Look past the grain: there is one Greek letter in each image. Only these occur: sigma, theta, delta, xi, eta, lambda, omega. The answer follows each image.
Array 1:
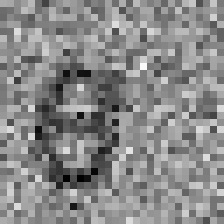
theta
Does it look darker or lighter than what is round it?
darker
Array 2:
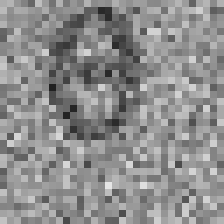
theta
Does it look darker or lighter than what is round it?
darker
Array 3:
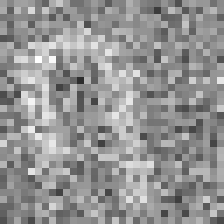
eta
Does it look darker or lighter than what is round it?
lighter
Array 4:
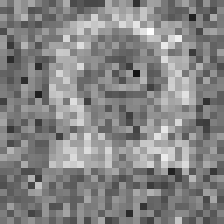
omega
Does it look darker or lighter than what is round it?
lighter
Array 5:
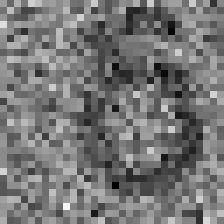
delta
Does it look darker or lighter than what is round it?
darker
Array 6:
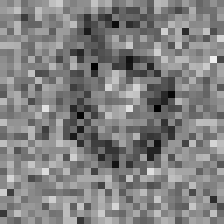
delta
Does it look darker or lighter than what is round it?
darker
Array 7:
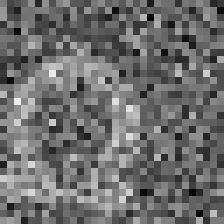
omega
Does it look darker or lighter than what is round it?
lighter
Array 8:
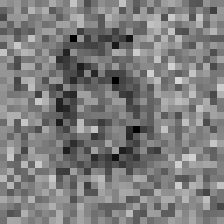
delta
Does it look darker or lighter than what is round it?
darker
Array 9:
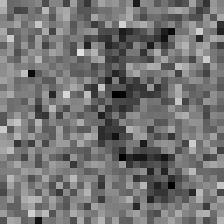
xi
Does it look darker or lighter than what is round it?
darker
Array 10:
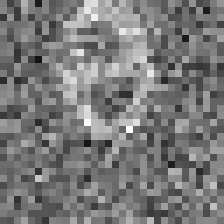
theta
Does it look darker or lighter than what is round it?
lighter
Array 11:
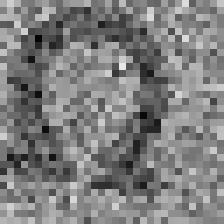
omega
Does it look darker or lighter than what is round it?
darker
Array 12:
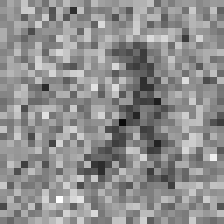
lambda
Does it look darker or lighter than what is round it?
darker
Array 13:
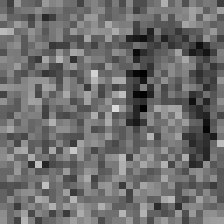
eta
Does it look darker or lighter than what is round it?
darker
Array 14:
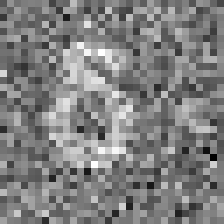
delta
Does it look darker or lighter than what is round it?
lighter
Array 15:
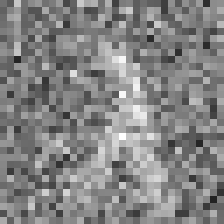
lambda
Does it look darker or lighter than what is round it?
lighter
